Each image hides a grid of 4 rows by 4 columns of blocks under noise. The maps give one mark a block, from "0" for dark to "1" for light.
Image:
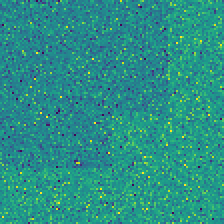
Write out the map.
0 0 0 1
0 0 0 1
0 0 1 1
1 1 1 1
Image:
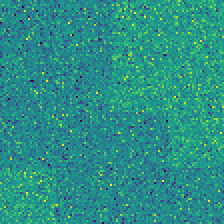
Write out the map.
0 0 1 1
0 0 1 1
0 0 0 1
1 0 0 0
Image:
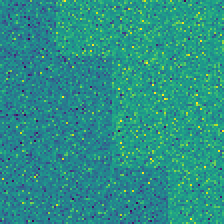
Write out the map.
0 1 1 1
0 0 1 1
0 0 1 1
0 0 0 1
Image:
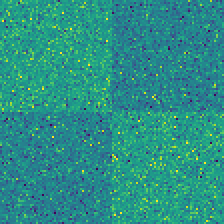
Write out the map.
1 1 0 0
1 1 0 0
0 0 1 1
0 0 1 1
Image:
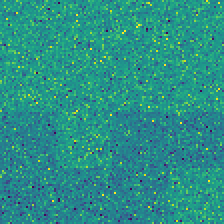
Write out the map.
1 1 1 1
1 1 1 1
0 1 0 0
0 0 0 1
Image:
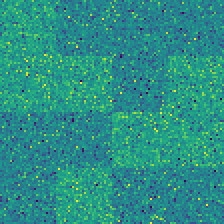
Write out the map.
1 0 0 0
1 1 0 1
0 0 1 1
0 1 0 0
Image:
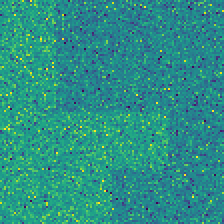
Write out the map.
1 0 0 0
1 0 0 0
1 1 1 0
1 1 0 0
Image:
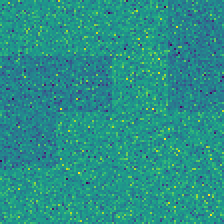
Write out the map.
1 1 1 0
0 0 1 0
0 1 1 1
1 1 1 1
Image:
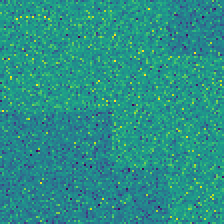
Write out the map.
1 1 1 0
1 1 1 1
0 0 1 1
0 0 0 1
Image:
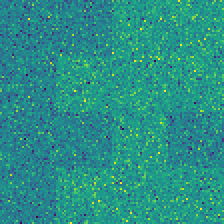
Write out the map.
0 0 1 1
0 1 1 1
0 0 1 0
0 1 1 1
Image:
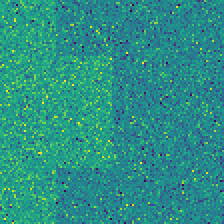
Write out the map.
1 0 0 0
1 1 0 0
1 1 0 0
1 0 0 0
